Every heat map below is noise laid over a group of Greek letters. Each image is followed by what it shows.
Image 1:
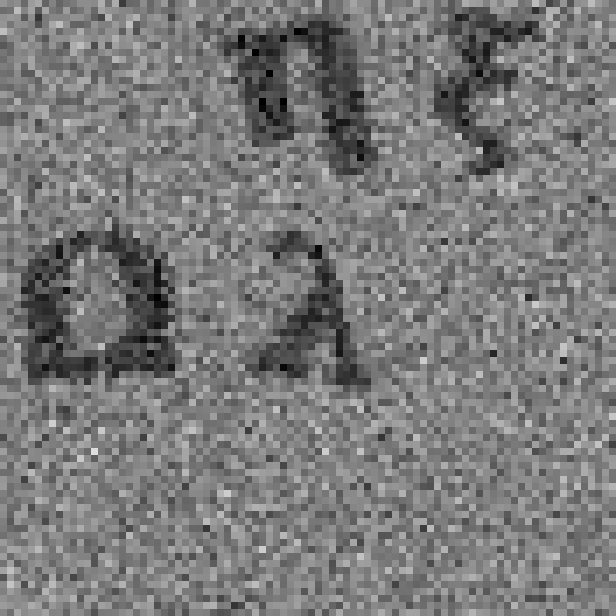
top middle: eta; top right: xi; middle left: omega; centre: lambda
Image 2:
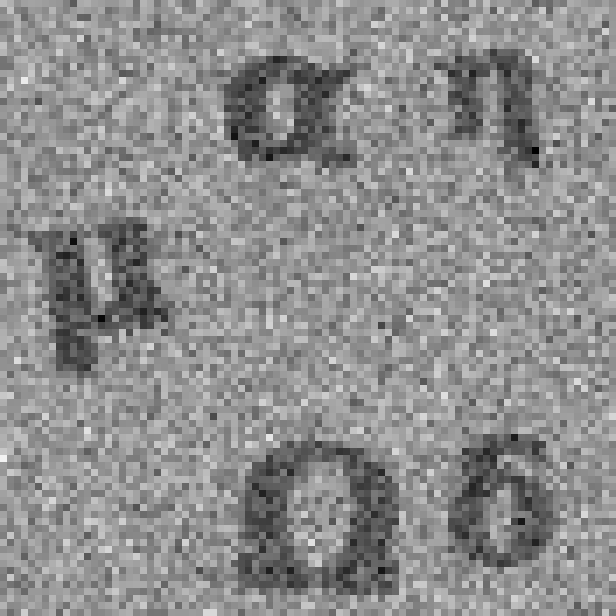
top middle: alpha; top right: eta; middle left: mu; bottom middle: omega; bottom right: delta
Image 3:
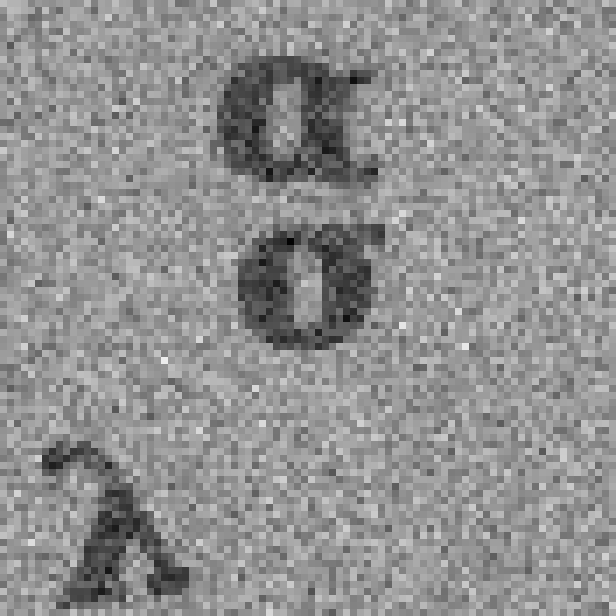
top middle: alpha; centre: sigma; bottom left: lambda
